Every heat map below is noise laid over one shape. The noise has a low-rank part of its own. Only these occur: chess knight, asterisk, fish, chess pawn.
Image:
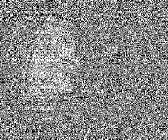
chess knight
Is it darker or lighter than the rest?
lighter
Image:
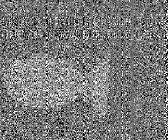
fish
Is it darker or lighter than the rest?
lighter
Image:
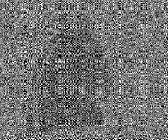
chess knight
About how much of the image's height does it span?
nearly all
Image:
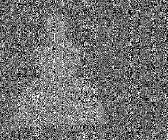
chess pawn
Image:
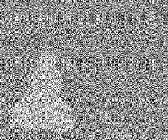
chess pawn
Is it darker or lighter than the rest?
lighter
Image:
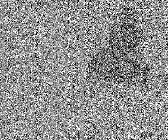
chess pawn
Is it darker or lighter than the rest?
darker
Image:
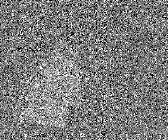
chess knight
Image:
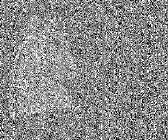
chess knight
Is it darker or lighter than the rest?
lighter
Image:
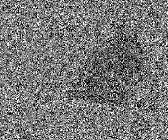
chess knight
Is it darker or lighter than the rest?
darker
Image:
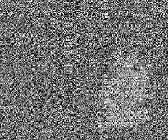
chess knight
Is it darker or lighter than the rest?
lighter
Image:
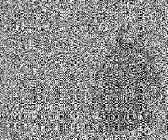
chess knight
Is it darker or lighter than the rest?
darker
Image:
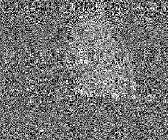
chess knight
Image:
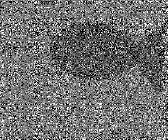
fish
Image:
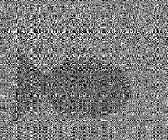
fish
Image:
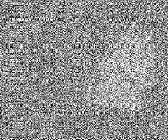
chess knight
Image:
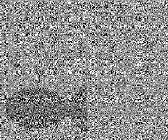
fish
